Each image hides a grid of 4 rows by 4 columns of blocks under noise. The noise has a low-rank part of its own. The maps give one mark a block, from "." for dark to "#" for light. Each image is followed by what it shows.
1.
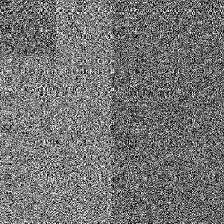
.#..
##..
##..
##..
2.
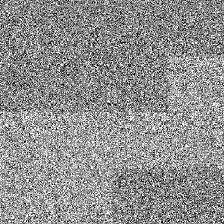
....
...#
####
##..
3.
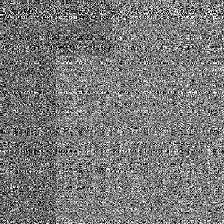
..##
.###
.###
.###
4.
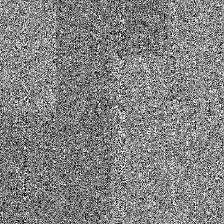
#..#
#.##
..##
..##
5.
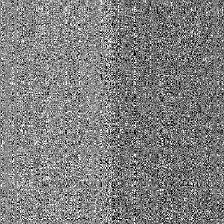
##..
##..
##..
##..
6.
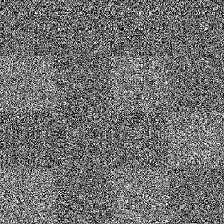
....
#.#.
...#
#.#.
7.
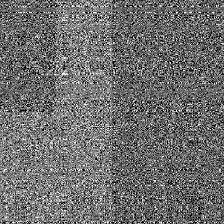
.#..
.#..
##..
##..
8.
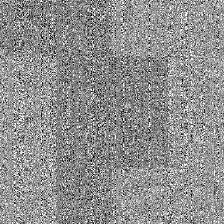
..##
#..#
#..#
#.##
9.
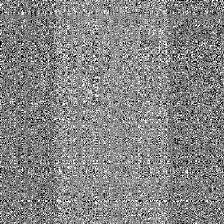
.##.
.##.
.##.
.##.
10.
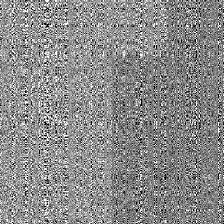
###.
##..
##..
##..
